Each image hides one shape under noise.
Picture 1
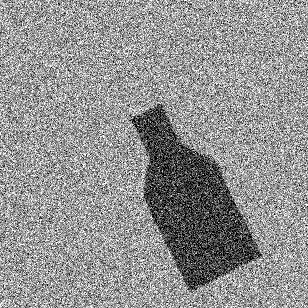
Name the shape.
bottle
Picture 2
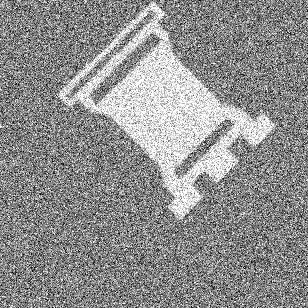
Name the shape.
chess rook
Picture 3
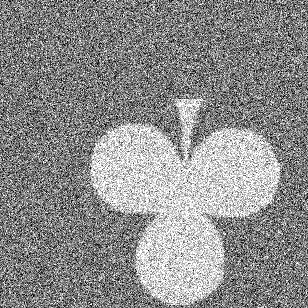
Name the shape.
club
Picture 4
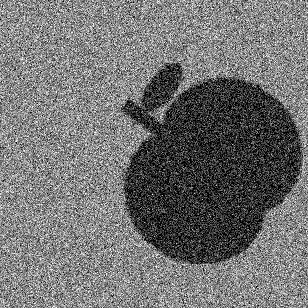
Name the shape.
apple
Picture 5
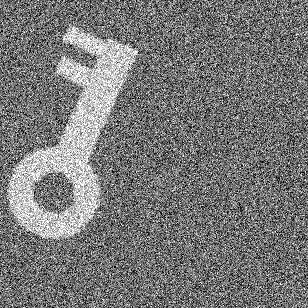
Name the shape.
key
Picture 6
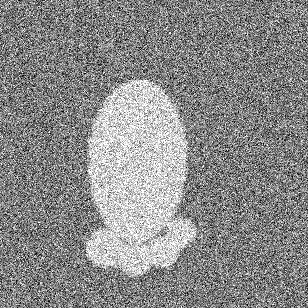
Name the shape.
footprint
